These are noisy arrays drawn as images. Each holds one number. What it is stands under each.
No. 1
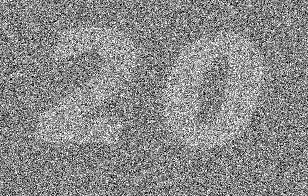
20
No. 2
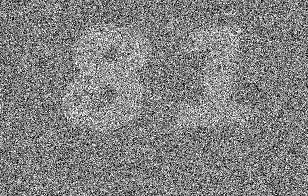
81
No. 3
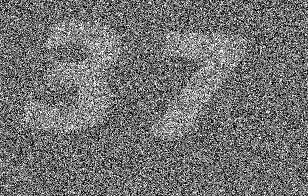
37
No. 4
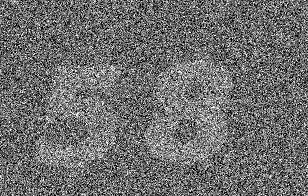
58
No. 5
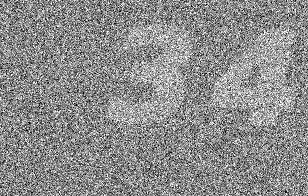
34
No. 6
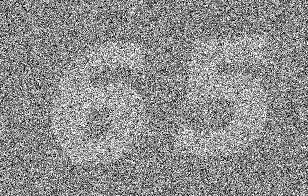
65
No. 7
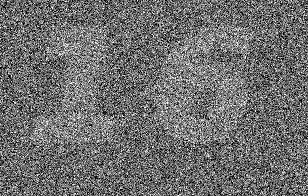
16
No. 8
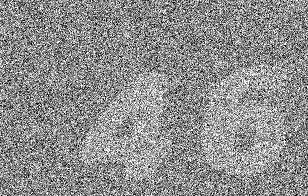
46
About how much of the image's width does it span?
two thirds
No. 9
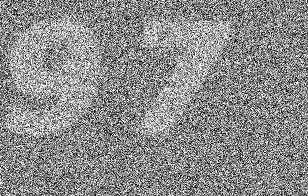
97
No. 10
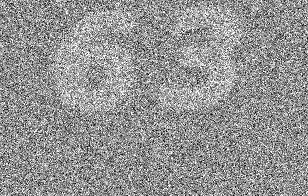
63
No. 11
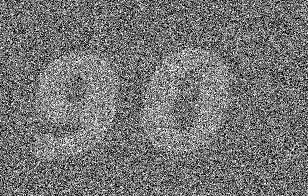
90
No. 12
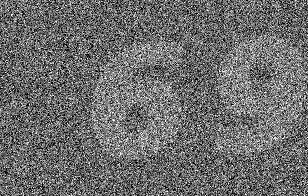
69
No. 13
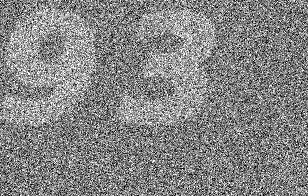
93
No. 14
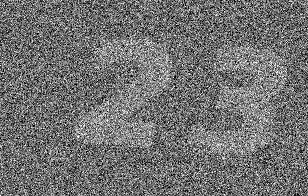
23
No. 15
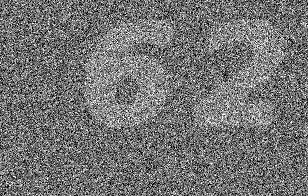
62
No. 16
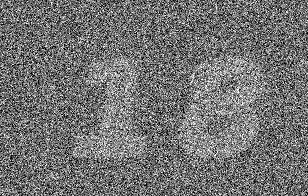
18
